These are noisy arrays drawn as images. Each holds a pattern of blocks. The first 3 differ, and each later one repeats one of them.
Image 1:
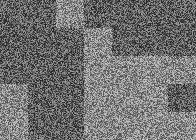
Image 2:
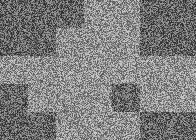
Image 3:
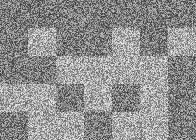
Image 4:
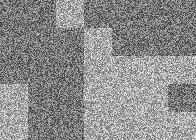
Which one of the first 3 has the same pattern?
1
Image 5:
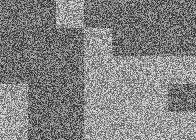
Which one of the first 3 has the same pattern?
1
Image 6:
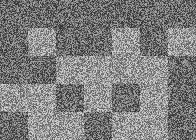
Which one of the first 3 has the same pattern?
3
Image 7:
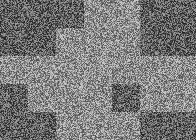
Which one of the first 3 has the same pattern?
2
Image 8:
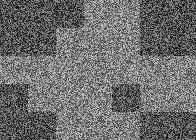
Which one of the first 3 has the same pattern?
2
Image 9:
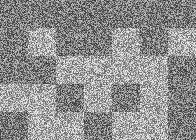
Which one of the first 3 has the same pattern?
3
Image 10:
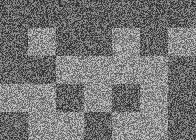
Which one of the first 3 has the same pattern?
3
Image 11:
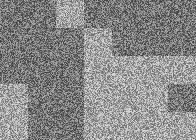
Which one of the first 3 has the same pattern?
1
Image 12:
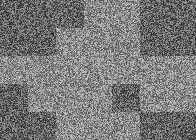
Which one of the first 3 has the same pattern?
2
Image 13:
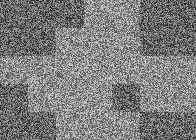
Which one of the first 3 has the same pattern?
2
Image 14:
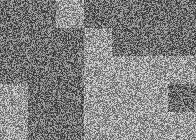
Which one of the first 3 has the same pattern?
1
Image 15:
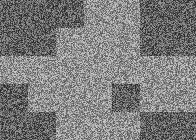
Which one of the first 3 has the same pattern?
2
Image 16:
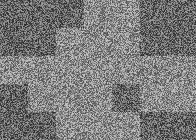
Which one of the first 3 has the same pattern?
2
